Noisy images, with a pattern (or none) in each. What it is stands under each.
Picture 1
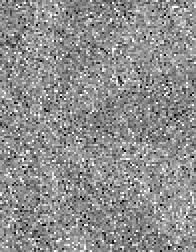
spokes from one point
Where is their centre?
middle left
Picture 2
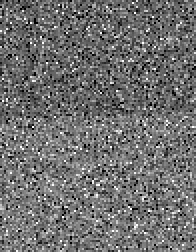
a sharp edge
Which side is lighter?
bottom
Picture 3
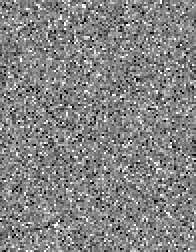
only noise
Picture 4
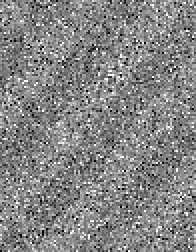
diagonal stripes
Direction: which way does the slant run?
bottom left to top right
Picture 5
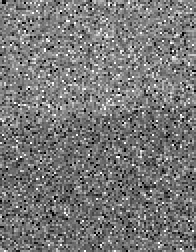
a sharp edge
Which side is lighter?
top
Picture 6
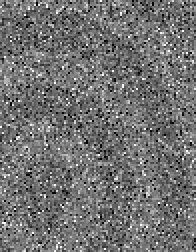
rings round one point
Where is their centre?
bottom left
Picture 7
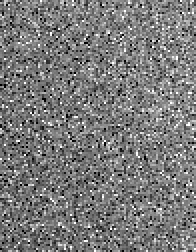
a smooth slope
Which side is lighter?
top right
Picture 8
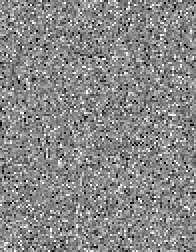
only noise
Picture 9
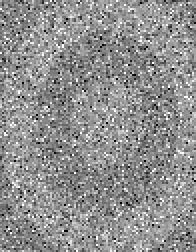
rings round one point
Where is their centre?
centre
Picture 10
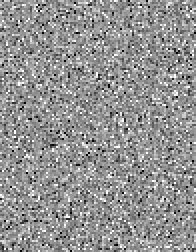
only noise
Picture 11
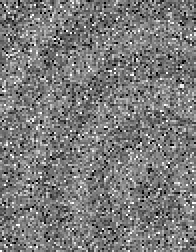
rings round one point
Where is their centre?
bottom right
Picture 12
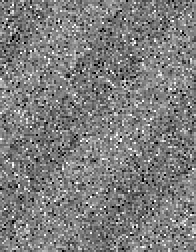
diagonal stripes
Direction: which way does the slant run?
bottom left to top right
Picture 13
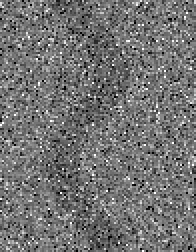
a wavy band
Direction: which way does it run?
top to bottom
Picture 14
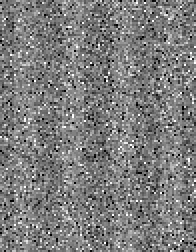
vertical stripes
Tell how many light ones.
4
